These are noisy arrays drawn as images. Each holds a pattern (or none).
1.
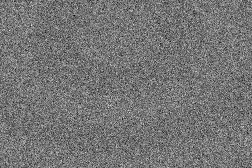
rings round one point
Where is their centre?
top middle
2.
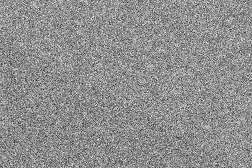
a sharp edge
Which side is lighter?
top right
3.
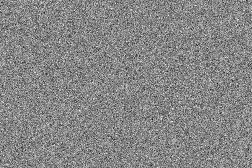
only noise
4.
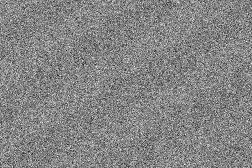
diagonal stripes
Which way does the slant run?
bottom left to top right
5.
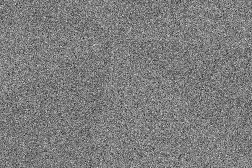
spokes from one point
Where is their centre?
top middle
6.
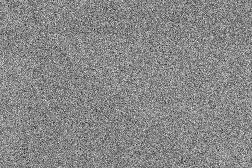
spokes from one point
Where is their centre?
top left
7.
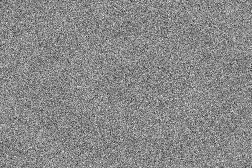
rings round one point
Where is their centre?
centre
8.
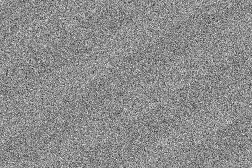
diagonal stripes
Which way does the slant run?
bottom left to top right
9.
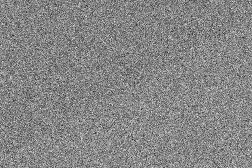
a sharp edge
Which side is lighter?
bottom right
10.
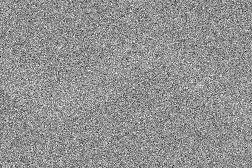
a wavy band
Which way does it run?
left to right
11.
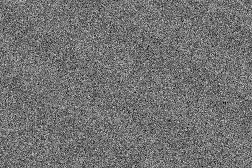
diagonal stripes
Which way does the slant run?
top left to bottom right
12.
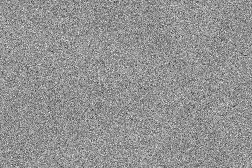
spokes from one point
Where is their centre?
middle right
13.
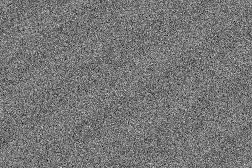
diagonal stripes
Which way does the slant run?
bottom left to top right
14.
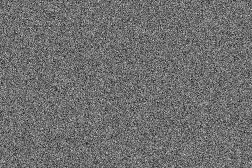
only noise
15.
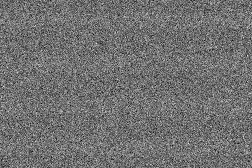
horizontal stripes
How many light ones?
4
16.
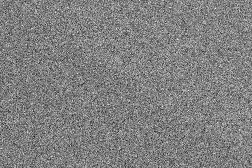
a sharp edge
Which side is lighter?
top right
